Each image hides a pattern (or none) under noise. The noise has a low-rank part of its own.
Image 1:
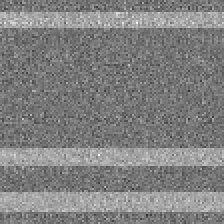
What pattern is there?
bands of rows
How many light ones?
3
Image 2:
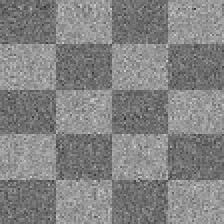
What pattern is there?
a checkerboard
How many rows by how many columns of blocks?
5 by 4
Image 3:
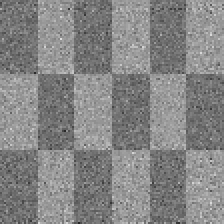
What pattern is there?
a checkerboard
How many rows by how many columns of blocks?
3 by 6
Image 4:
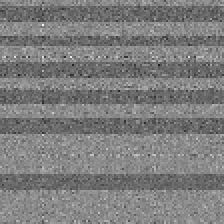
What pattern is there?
bands of rows
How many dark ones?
6
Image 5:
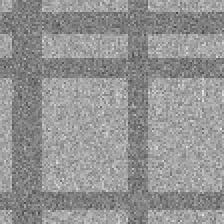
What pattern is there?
bands of rows crossing bands of columns
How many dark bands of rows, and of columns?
3 and 2
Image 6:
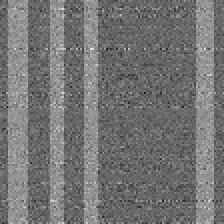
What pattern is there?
bands of columns
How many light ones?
4
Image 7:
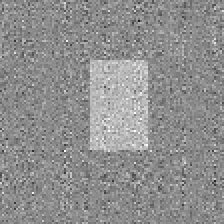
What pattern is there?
one block
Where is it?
centre
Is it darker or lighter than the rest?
lighter
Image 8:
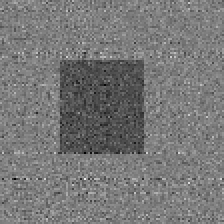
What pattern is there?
one block
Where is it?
centre
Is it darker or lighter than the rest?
darker
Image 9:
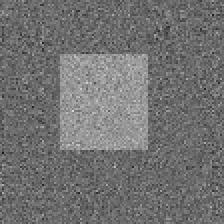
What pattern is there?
one block
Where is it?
centre
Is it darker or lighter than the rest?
lighter
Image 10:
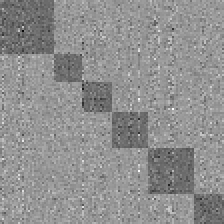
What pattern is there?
blocks along the diagonal
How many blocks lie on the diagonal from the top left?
6
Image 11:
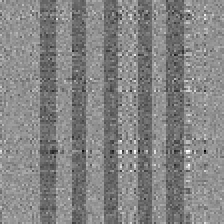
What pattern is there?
bands of columns
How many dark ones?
5
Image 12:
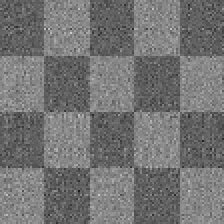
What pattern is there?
a checkerboard
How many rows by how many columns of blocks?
4 by 5
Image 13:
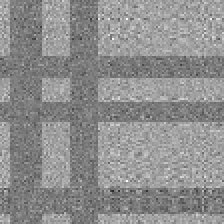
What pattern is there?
bands of rows crossing bands of columns
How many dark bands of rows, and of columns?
3 and 2
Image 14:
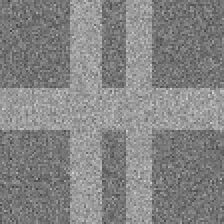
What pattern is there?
bands of rows crossing bands of columns
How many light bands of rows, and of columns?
1 and 2
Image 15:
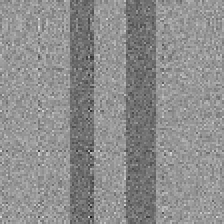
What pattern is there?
bands of columns
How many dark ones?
2
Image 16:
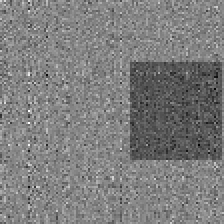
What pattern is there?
one block
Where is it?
middle right
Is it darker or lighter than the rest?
darker
